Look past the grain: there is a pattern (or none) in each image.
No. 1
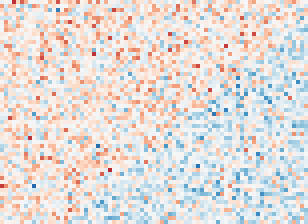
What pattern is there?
a sharp edge
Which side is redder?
top left
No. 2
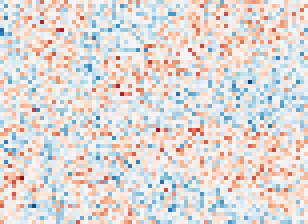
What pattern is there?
spokes from one point
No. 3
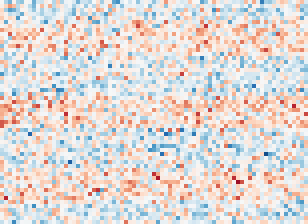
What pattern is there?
horizontal stripes
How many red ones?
3
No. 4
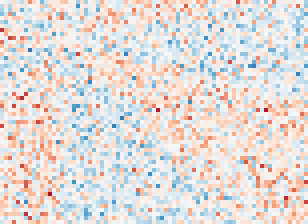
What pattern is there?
spokes from one point
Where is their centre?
top left
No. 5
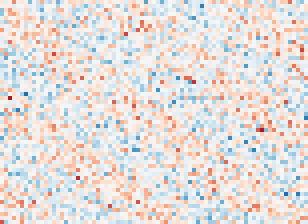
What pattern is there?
diagonal stripes
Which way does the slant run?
top left to bottom right
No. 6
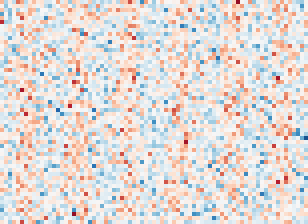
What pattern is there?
vertical stripes
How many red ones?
6
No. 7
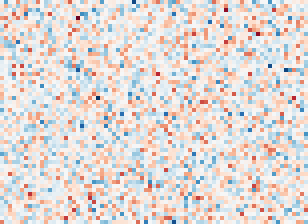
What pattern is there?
only noise
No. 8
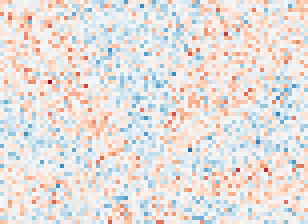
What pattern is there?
spokes from one point
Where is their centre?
bottom middle
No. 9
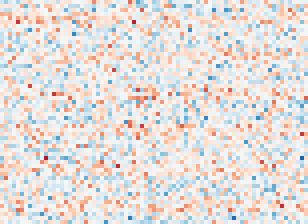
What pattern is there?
horizontal stripes
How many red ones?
6
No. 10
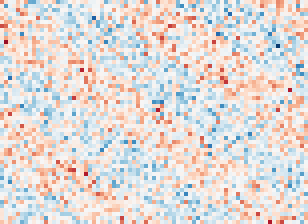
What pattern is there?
diagonal stripes
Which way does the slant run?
top left to bottom right
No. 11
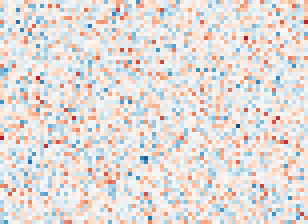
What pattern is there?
only noise
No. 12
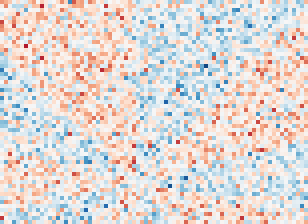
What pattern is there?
spokes from one point
